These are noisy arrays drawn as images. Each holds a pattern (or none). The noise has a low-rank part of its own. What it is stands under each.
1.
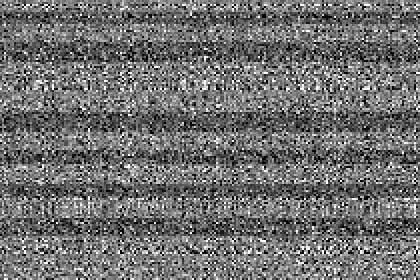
bands of rows
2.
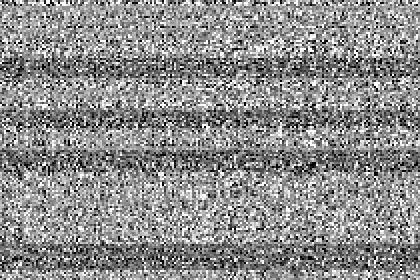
bands of rows
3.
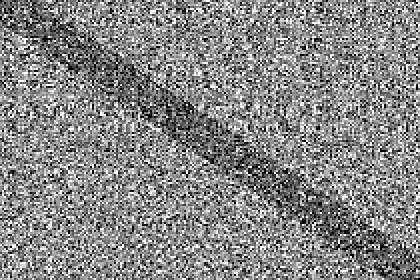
a diagonal band
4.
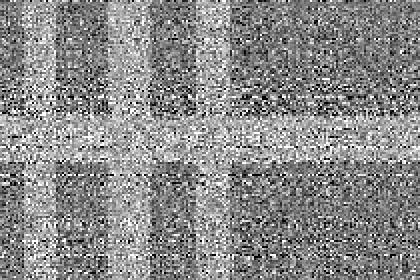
bands of rows crossing bands of columns
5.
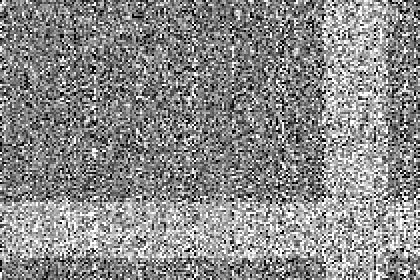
bands of rows crossing bands of columns
